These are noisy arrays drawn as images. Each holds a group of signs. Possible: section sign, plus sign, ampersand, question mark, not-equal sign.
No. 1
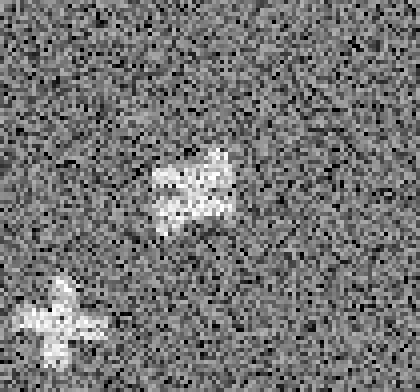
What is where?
centre: not-equal sign; bottom left: plus sign
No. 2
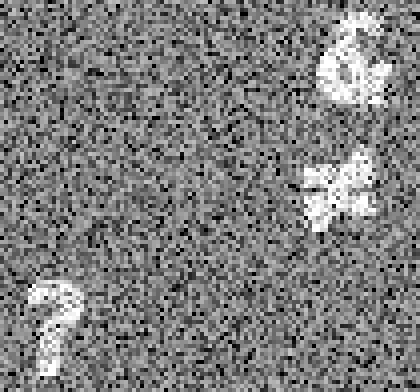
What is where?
top right: ampersand; middle right: not-equal sign; bottom left: question mark
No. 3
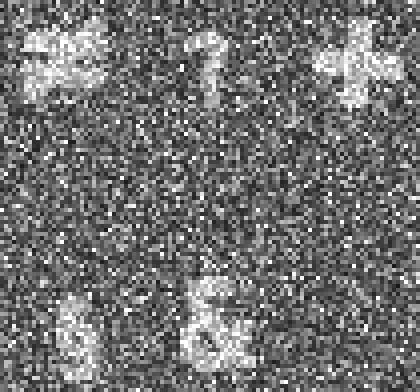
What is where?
top left: not-equal sign; top middle: question mark; top right: plus sign; bottom left: section sign; bottom middle: ampersand
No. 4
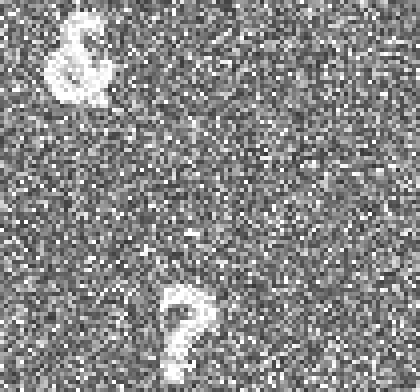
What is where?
top left: ampersand; bottom middle: question mark
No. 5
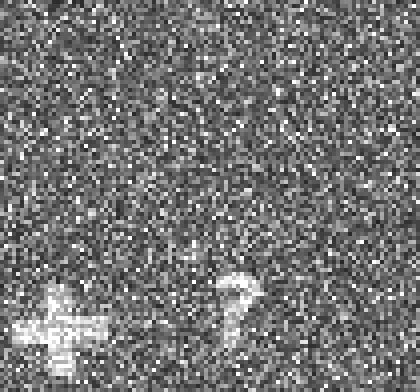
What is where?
bottom left: plus sign; bottom middle: question mark
